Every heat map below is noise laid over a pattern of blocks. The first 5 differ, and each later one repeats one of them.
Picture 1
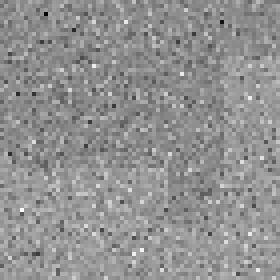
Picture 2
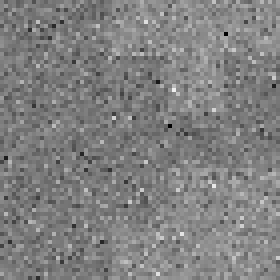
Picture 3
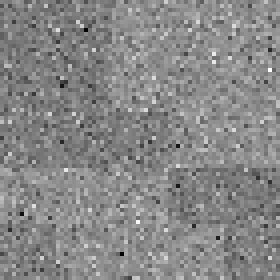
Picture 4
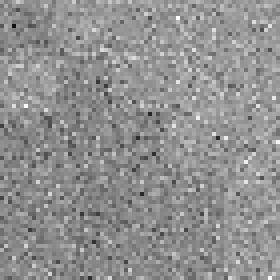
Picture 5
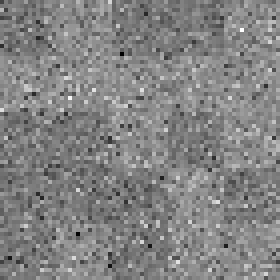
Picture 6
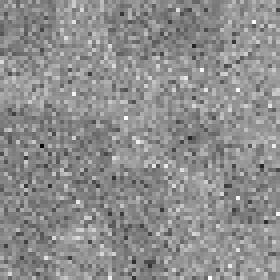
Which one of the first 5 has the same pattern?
5
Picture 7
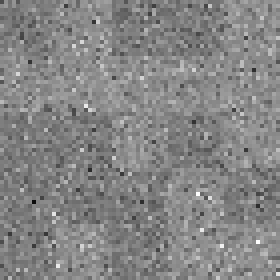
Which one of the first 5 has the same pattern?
5
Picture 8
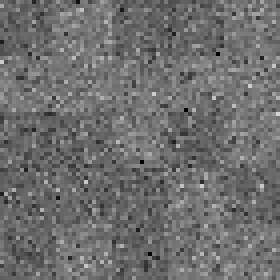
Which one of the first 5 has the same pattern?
5
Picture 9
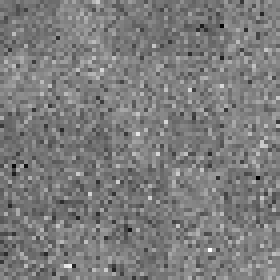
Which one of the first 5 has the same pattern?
5
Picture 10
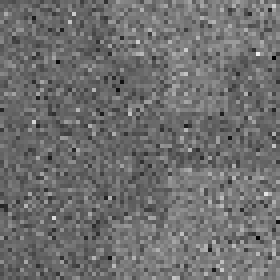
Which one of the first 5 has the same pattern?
2
